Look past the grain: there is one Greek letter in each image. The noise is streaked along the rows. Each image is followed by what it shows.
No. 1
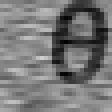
dark theta
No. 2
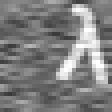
light lambda
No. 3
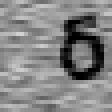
dark delta
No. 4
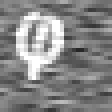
light phi
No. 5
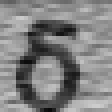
dark delta
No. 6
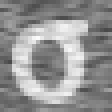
light sigma
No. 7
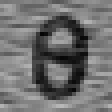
dark theta
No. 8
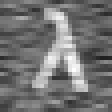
light lambda
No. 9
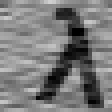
dark lambda
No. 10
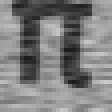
dark pi
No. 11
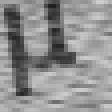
dark mu
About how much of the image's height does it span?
nearly all
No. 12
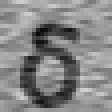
dark delta
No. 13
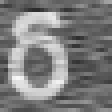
light delta
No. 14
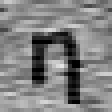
dark eta
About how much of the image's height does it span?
two thirds
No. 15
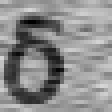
dark delta
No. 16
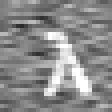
light lambda
